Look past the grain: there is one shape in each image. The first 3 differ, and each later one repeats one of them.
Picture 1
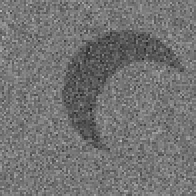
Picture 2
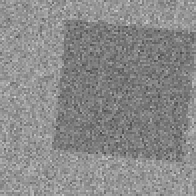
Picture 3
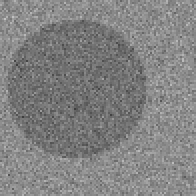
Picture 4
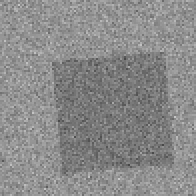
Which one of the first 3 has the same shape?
2
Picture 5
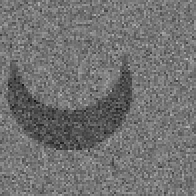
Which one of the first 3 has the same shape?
1
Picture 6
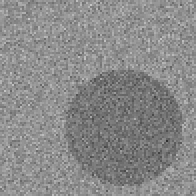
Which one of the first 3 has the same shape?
3
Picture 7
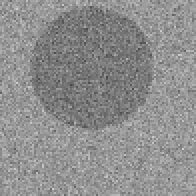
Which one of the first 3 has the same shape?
3
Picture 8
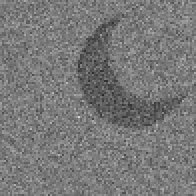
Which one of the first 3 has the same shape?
1
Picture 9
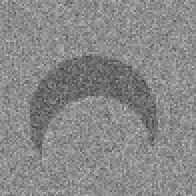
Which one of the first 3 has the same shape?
1
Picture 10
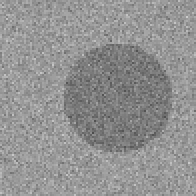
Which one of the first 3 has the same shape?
3
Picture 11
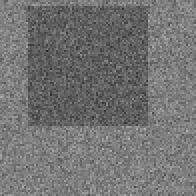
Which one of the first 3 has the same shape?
2
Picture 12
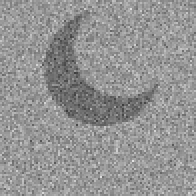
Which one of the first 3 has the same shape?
1
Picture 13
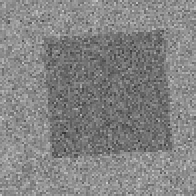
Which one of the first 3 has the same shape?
2
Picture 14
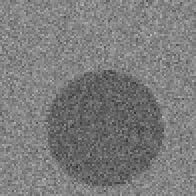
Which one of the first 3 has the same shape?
3
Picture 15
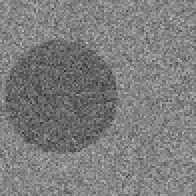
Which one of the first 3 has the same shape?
3
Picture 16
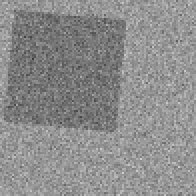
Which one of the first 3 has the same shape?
2
